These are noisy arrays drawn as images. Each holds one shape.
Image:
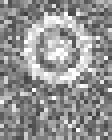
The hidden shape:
bullseye
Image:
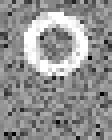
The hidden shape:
ring
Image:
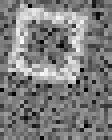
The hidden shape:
square frame
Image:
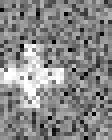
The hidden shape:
cross
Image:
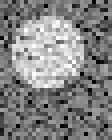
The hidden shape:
disc
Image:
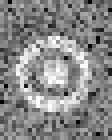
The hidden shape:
bullseye
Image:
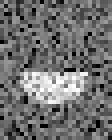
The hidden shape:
half disc
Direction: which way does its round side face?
down
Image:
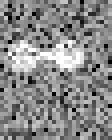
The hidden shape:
dumbbell
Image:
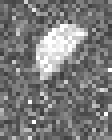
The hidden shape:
half disc
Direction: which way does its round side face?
up and left
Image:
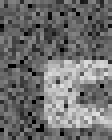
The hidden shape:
square with a notch
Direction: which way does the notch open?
right
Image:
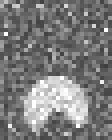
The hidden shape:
disc with a wedge cut out
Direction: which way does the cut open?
down
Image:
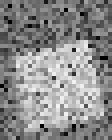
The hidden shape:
square
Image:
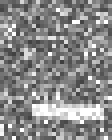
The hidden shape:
bar
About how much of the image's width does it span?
two thirds
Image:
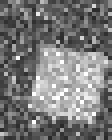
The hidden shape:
square
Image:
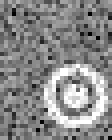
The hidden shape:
bullseye
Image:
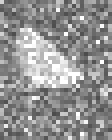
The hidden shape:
half disc
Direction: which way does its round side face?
down and left
